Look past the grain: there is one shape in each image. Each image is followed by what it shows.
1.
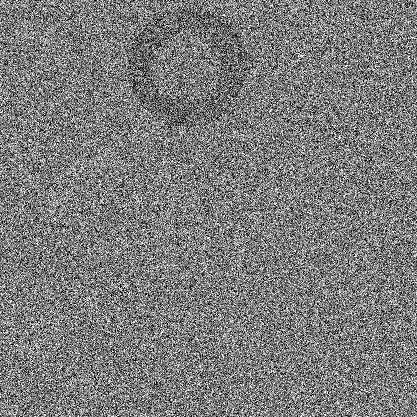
ring
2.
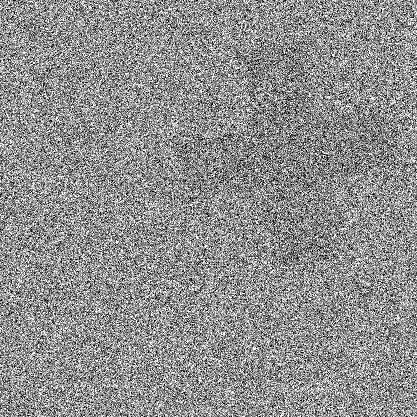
cross
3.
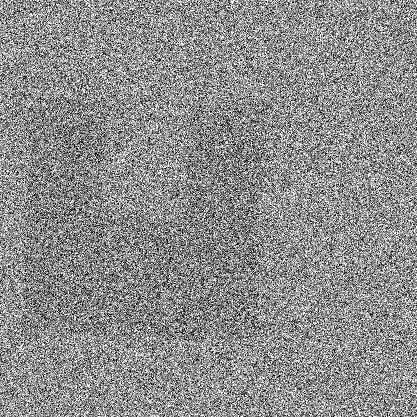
square with a notch
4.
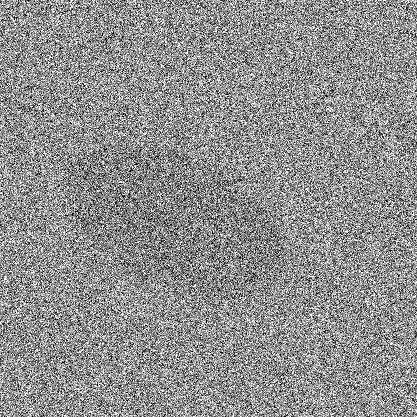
ellipse
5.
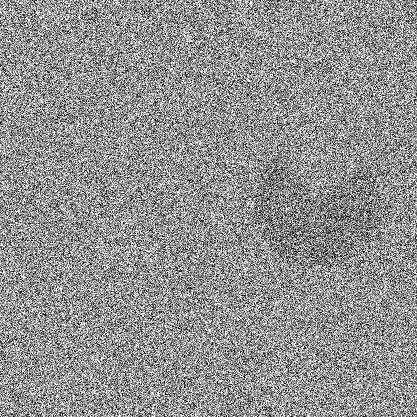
disc with a wedge cut out
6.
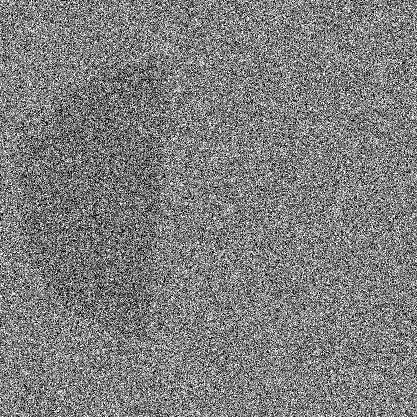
half disc
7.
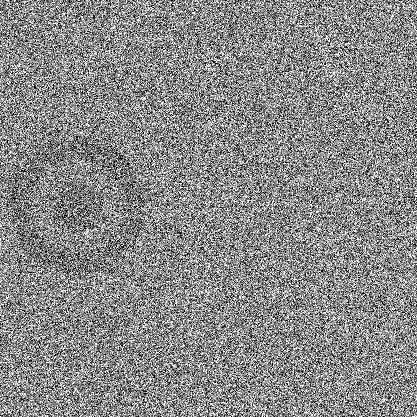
bullseye
